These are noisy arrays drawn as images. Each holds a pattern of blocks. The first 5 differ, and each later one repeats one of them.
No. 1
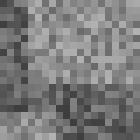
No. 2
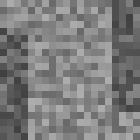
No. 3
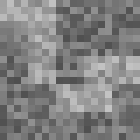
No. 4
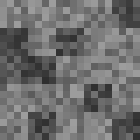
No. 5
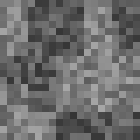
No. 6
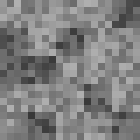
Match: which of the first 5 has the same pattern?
4
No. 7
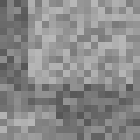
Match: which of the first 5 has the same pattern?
1
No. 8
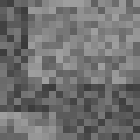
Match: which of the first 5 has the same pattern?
1
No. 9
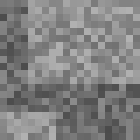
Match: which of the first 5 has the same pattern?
1
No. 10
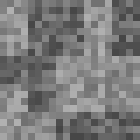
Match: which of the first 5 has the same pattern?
5
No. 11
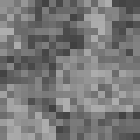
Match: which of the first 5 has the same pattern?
5
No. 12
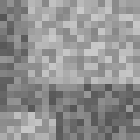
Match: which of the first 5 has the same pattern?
1
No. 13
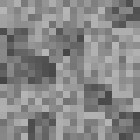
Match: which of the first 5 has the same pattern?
4
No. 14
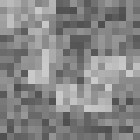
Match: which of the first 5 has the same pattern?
3
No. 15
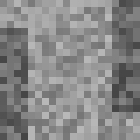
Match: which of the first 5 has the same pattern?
2
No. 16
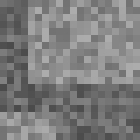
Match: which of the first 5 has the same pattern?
1
